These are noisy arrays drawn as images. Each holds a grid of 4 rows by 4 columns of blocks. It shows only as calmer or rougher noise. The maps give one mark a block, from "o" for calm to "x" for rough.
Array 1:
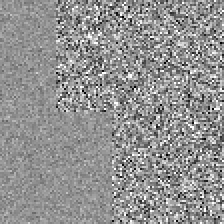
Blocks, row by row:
o x x x
o x x x
o o x x
o o x x
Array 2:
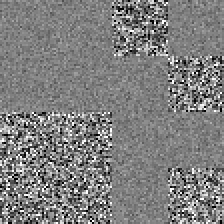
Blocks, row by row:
o o x o
o o o x
x x o o
x x o x
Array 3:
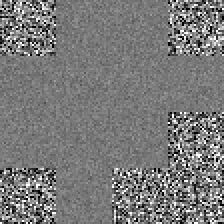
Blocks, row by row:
x o o x
o o o o
o o o x
x o x x
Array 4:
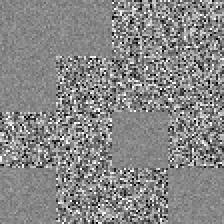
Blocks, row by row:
o o x x
o x x x
x x o x
o x x o
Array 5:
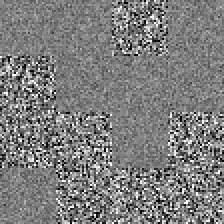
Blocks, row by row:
o o x o
x o o o
x x o x
o x x x
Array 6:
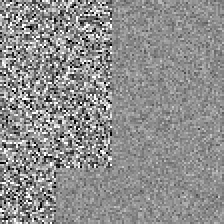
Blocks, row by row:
x x o o
x x o o
x x o o
x o o o
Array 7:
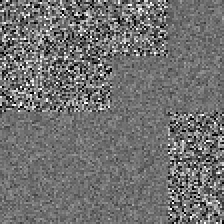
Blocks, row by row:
x x x o
x x o o
o o o x
o o o x
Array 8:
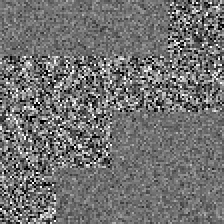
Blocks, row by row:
o o o x
x x x x
x x o o
x o o o
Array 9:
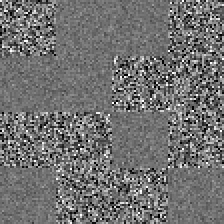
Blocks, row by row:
x o o x
o o x x
x x o x
o x x o
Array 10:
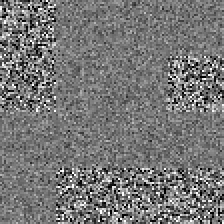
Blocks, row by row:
x o o o
x o o x
o o o o
o x x x
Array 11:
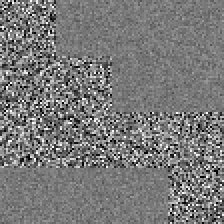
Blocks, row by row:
x o o o
x x o o
x x x x
o o o x
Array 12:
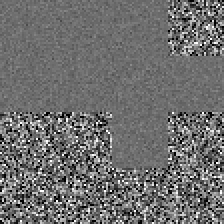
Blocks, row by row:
o o o x
o o o o
x x o x
x x x x
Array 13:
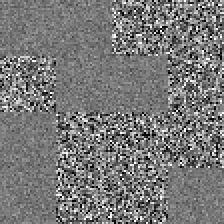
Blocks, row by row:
o o x x
x o o x
o x x x
o x x o
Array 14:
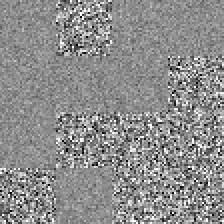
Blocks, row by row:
o x o o
o o o x
o x x x
x o x x
